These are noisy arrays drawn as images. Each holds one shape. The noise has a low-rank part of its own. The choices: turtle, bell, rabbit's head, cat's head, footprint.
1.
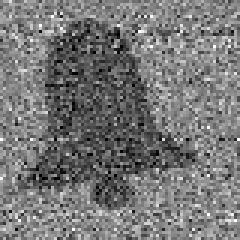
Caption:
dark bell
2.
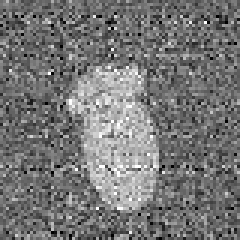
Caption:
light footprint
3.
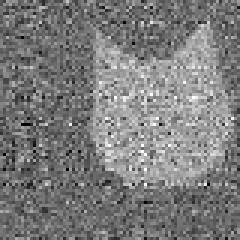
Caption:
light cat's head
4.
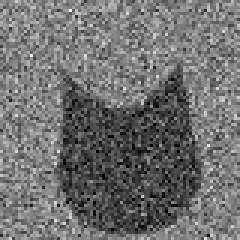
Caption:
dark cat's head
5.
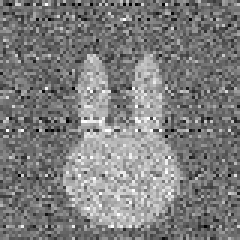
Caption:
light rabbit's head
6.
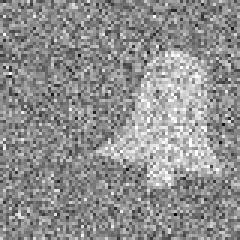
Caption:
light bell
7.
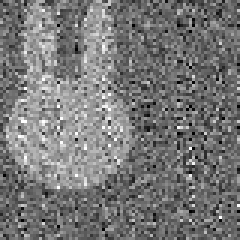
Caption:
light rabbit's head
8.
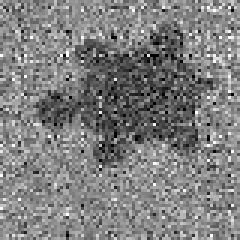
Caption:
dark turtle
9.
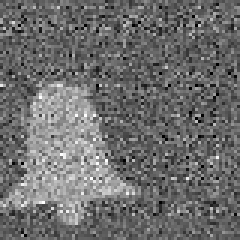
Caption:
light bell
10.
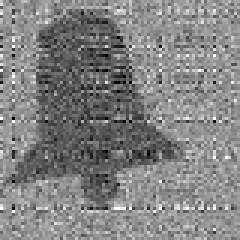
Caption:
dark bell
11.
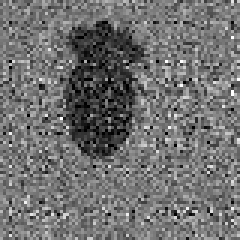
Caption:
dark footprint
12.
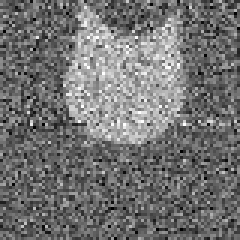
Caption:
light cat's head
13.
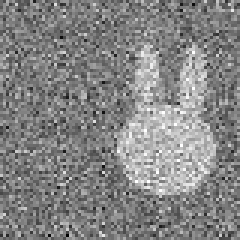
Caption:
light rabbit's head
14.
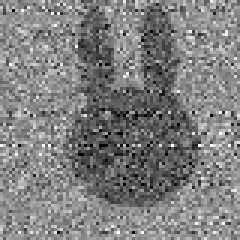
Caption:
dark rabbit's head
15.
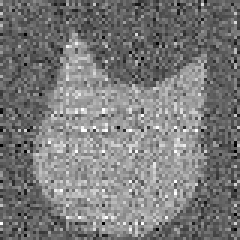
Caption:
light cat's head
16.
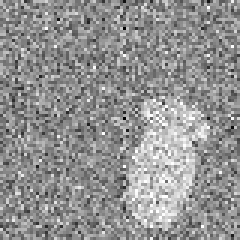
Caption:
light footprint
